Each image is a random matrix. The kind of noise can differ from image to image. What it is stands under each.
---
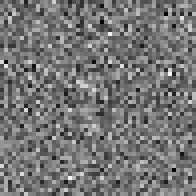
low rank plus noise
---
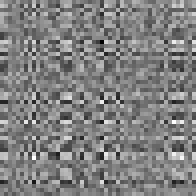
low rank plus noise
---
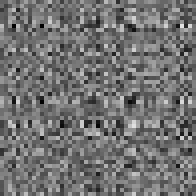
low rank plus noise
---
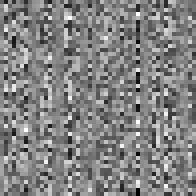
columns of uneven size
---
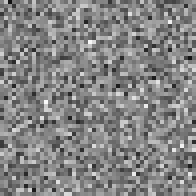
independent entries
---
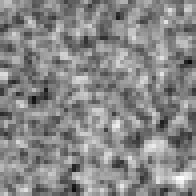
blotchy
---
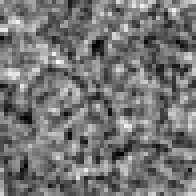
blotchy
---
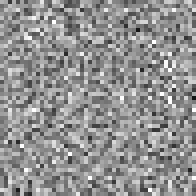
low rank plus noise
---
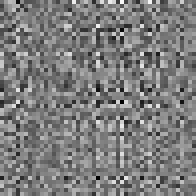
low rank plus noise
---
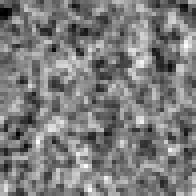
blotchy
